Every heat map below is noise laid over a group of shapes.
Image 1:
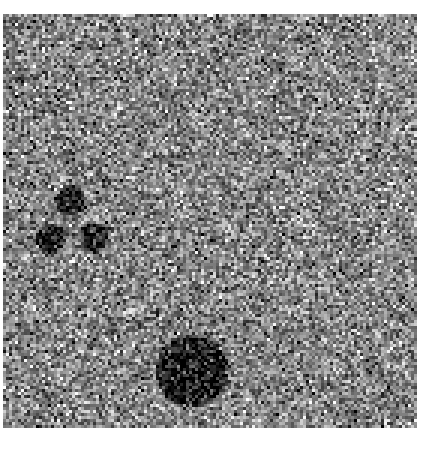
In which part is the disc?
bottom middle
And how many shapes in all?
2
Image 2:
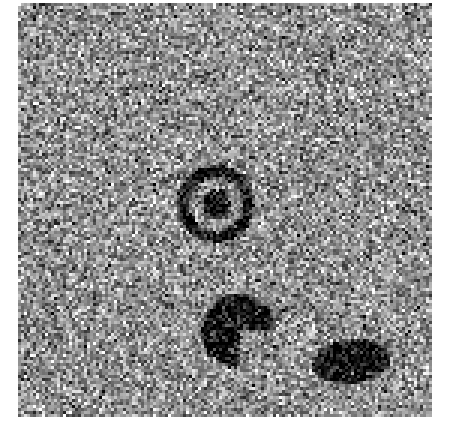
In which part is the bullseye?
centre
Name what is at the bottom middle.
disc with a wedge cut out
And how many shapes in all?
3
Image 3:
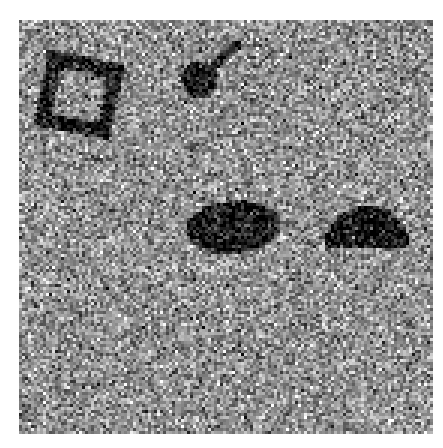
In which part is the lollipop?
top middle
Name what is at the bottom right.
nothing
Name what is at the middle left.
nothing
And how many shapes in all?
4
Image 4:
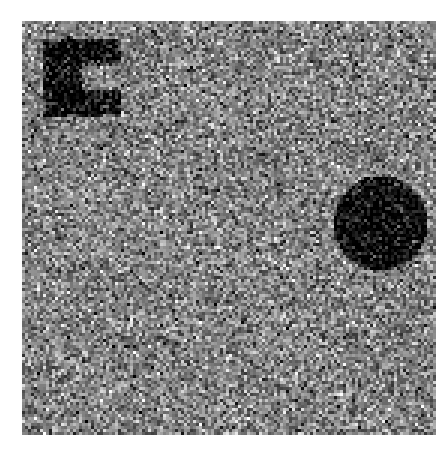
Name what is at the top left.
square with a notch
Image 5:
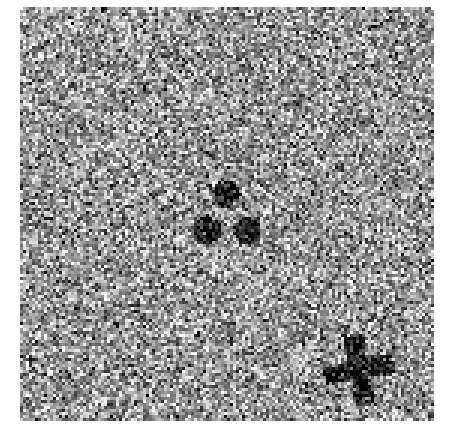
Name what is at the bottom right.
cross
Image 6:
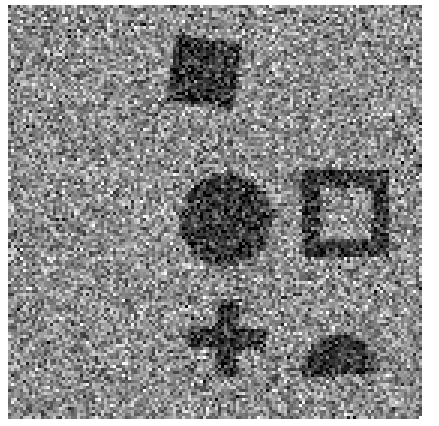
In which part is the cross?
bottom middle
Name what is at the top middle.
square
